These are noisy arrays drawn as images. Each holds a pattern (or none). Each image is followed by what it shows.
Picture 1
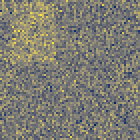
one block
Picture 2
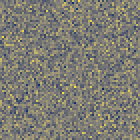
only noise
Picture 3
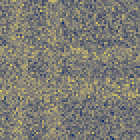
bands of rows crossing bands of columns
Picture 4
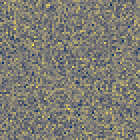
only noise
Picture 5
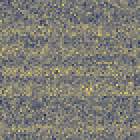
bands of rows
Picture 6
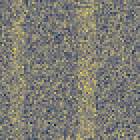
bands of columns
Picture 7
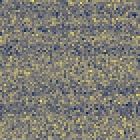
bands of rows
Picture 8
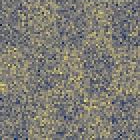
a checkerboard
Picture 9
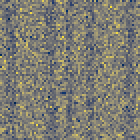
bands of columns
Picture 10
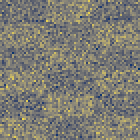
a checkerboard
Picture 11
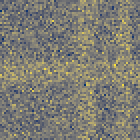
bands of rows crossing bands of columns
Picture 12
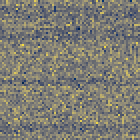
bands of rows
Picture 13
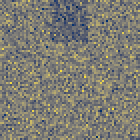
one block
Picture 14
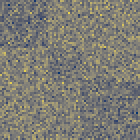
blocks along the diagonal
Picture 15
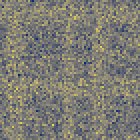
bands of rows crossing bands of columns
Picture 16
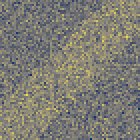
a diagonal band
